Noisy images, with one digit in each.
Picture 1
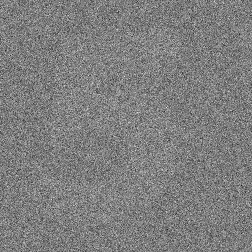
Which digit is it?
5
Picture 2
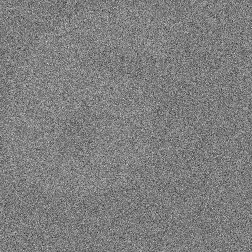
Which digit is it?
6
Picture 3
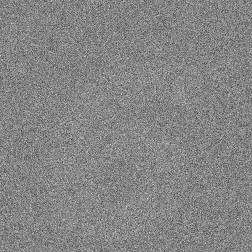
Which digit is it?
6
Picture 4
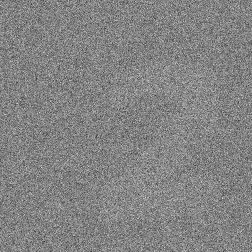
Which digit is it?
2
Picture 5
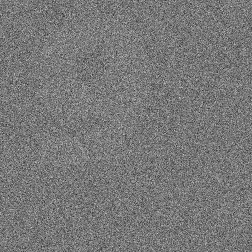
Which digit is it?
9
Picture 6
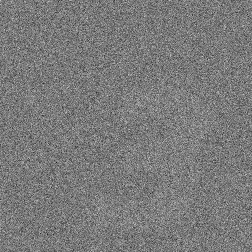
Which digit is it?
3
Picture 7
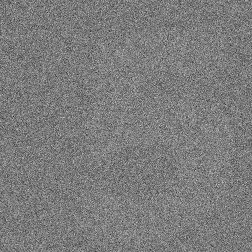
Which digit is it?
5
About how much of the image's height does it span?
nearly all
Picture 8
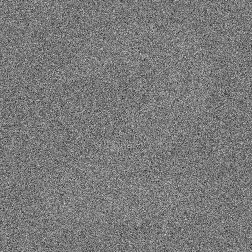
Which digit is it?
2
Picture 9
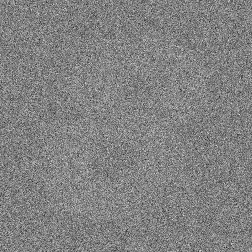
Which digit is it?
8
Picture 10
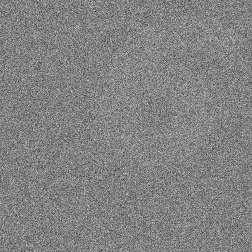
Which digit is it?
6
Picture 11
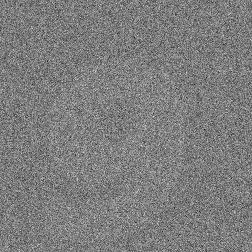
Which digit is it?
9
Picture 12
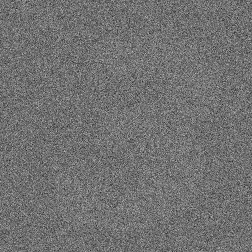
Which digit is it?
3
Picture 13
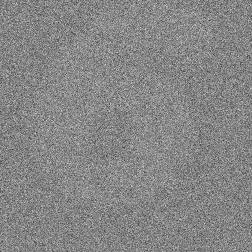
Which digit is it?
6
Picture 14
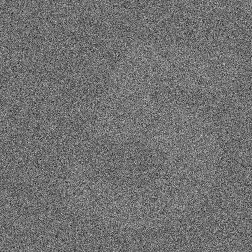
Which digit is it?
5
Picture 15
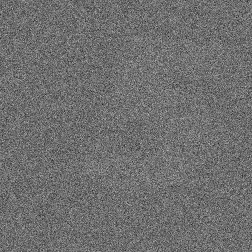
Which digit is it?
5
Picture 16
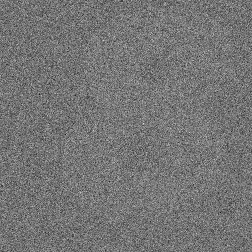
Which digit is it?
8
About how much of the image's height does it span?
nearly all
